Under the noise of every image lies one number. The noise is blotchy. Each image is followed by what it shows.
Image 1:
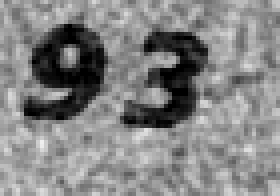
93
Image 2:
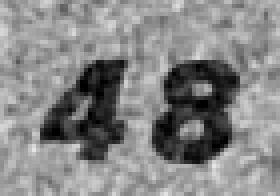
48
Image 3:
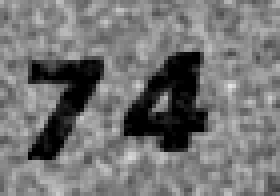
74
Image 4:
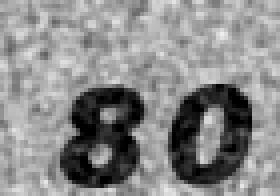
80
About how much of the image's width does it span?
two thirds
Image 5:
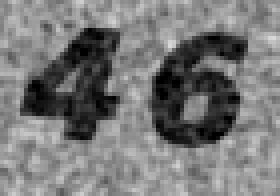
46
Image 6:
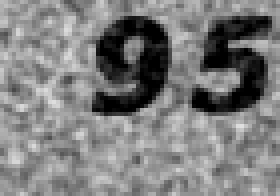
95
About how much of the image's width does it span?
two thirds
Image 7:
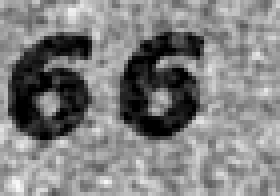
66
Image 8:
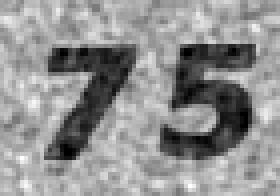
75
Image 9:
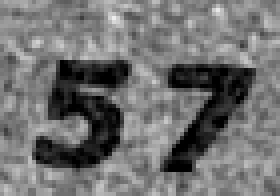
57
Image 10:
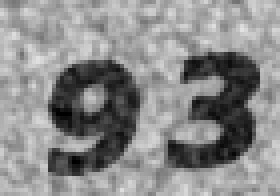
93
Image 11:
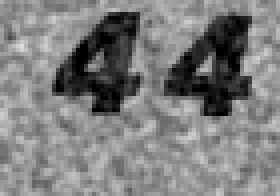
44
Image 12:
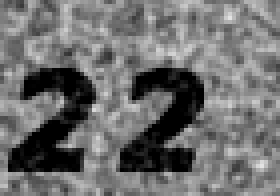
22
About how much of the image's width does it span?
two thirds
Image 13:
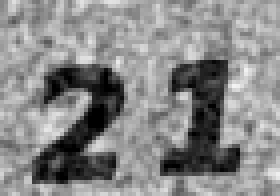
21
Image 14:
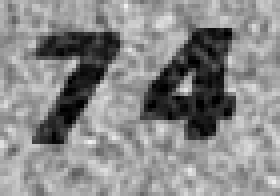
74
